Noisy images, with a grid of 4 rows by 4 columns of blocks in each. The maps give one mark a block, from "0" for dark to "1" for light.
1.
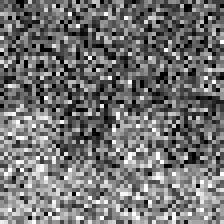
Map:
0 0 0 0
0 0 0 0
1 0 1 0
1 1 1 1
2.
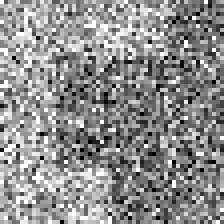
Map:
1 1 1 0
1 0 0 0
1 0 0 0
1 1 0 0
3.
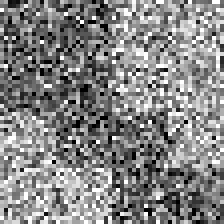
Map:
0 0 1 1
0 0 1 1
1 0 0 1
1 1 0 0
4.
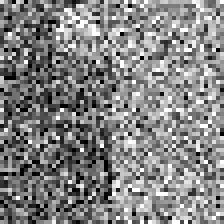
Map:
0 1 1 1
0 0 1 1
0 0 1 1
0 0 1 1
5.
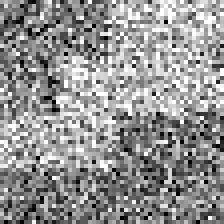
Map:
0 0 1 1
0 1 1 1
1 1 0 0
0 0 0 0
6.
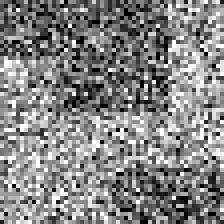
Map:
0 0 0 1
1 0 0 1
1 1 1 1
1 1 0 0
